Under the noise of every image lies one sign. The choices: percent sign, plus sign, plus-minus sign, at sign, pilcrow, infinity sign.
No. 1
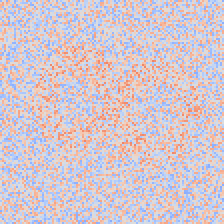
infinity sign
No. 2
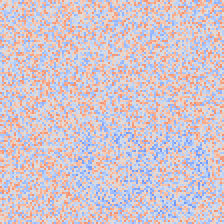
infinity sign
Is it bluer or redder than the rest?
bluer
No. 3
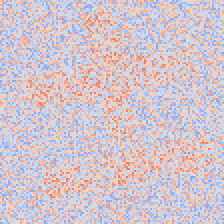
plus-minus sign
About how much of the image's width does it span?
nearly all
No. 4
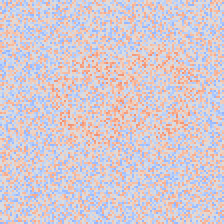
infinity sign
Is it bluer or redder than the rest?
redder
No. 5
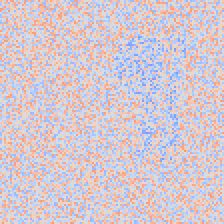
pilcrow
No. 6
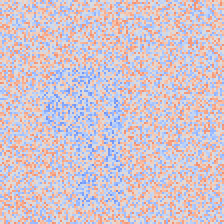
pilcrow
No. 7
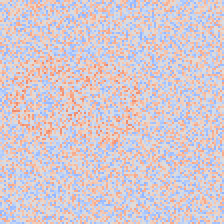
infinity sign
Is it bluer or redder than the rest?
redder
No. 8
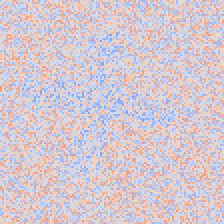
plus sign
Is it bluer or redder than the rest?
bluer
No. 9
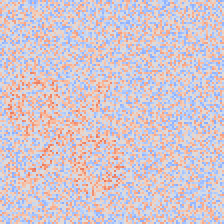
percent sign
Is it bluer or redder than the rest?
redder
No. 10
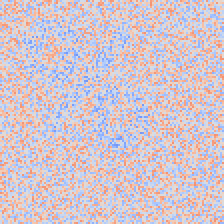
percent sign
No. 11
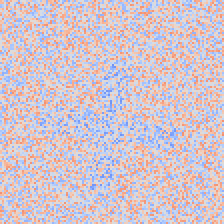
plus sign
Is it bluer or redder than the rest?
bluer
